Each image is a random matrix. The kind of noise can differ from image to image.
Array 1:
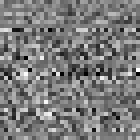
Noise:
rows of uneven size
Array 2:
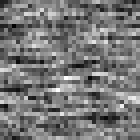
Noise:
streaked along the rows
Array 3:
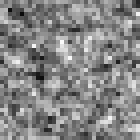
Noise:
blotchy
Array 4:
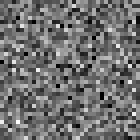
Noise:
independent entries
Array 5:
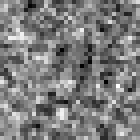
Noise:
blotchy
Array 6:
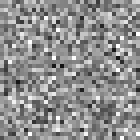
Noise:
independent entries
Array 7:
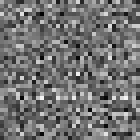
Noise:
low rank plus noise
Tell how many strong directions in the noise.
two
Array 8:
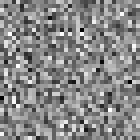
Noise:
low rank plus noise
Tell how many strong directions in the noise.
one
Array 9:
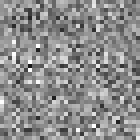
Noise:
low rank plus noise
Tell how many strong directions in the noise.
one
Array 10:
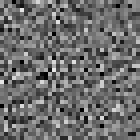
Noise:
low rank plus noise
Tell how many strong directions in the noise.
one
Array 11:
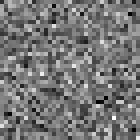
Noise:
independent entries
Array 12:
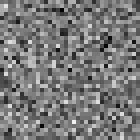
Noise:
independent entries
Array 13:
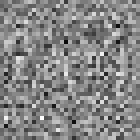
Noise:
low rank plus noise
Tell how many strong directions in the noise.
five to eight
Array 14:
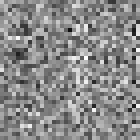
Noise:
low rank plus noise
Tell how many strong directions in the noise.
one
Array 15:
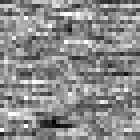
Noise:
streaked along the rows
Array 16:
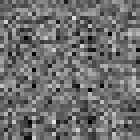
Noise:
low rank plus noise
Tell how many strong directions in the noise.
two
